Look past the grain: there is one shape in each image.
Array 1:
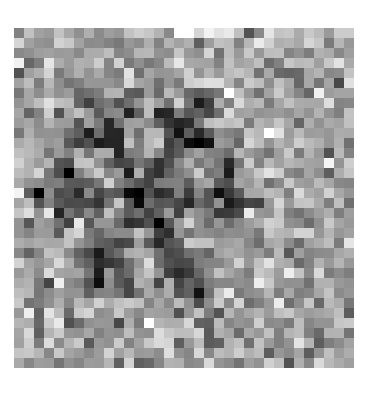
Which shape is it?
snowflake
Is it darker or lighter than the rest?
darker
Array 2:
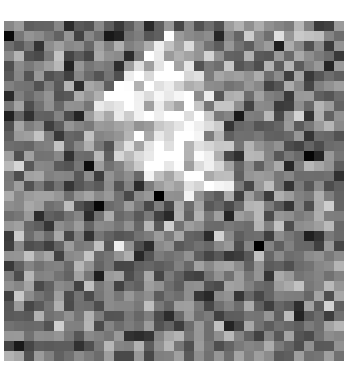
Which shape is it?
chess knight
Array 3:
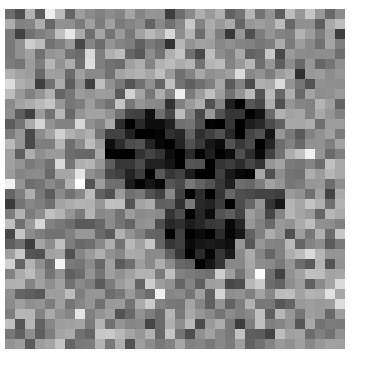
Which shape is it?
club
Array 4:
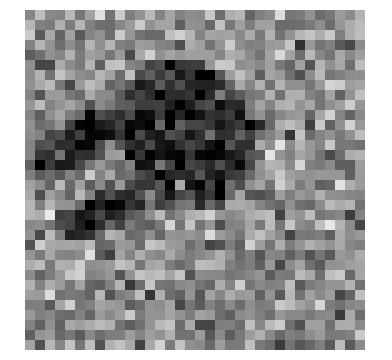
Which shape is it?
rabbit's head
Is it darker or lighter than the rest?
darker
